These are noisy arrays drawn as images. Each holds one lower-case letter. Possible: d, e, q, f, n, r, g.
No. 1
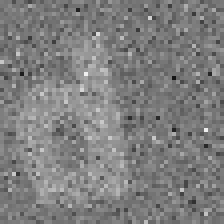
light d
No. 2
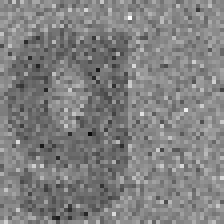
dark g
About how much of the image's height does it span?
nearly all
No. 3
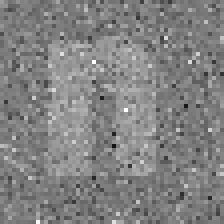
light n
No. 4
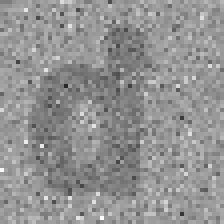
dark d
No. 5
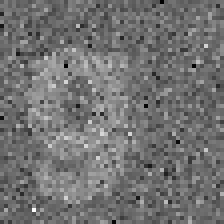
light g
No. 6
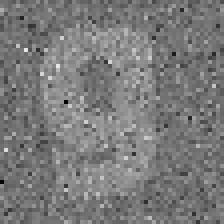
light g
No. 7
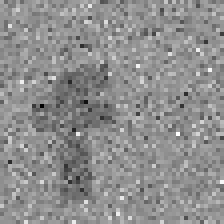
dark f
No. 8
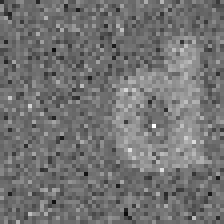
light d
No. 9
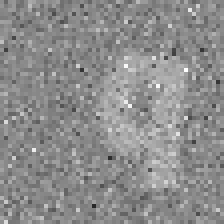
light q
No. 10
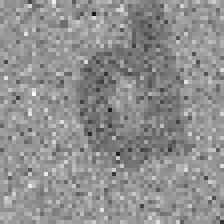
dark d
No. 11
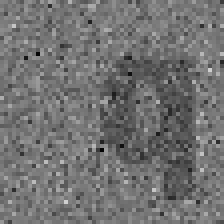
dark q
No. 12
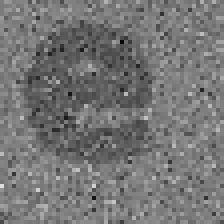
dark e
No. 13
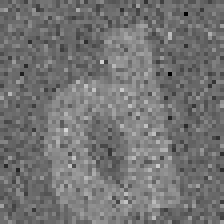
light d
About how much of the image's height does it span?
nearly all
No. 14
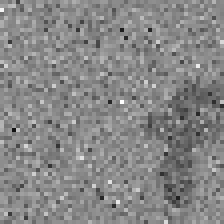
dark f
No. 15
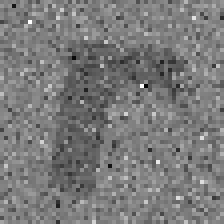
dark r
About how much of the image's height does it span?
two thirds
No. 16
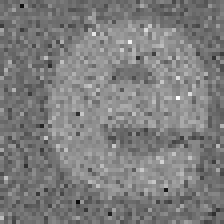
light e
